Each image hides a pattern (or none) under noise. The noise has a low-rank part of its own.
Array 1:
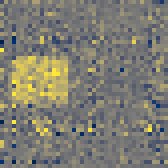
one block
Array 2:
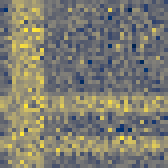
bands of rows crossing bands of columns
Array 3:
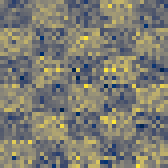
a checkerboard
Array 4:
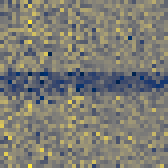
one band of rows
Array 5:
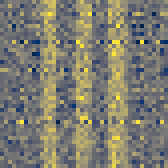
bands of columns
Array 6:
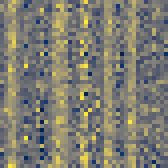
bands of columns
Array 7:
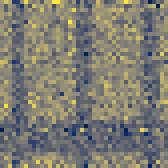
bands of rows crossing bands of columns
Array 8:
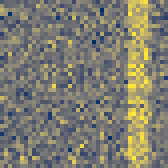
one band of columns
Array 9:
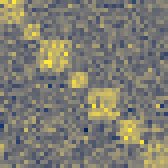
blocks along the diagonal
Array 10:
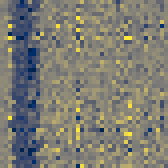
one band of columns
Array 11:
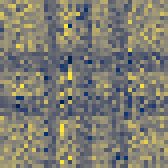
bands of rows crossing bands of columns
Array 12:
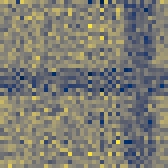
bands of rows crossing bands of columns
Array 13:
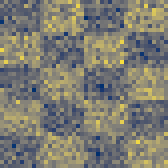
a checkerboard
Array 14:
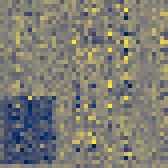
one block
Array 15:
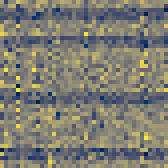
bands of rows
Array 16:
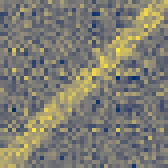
a diagonal band
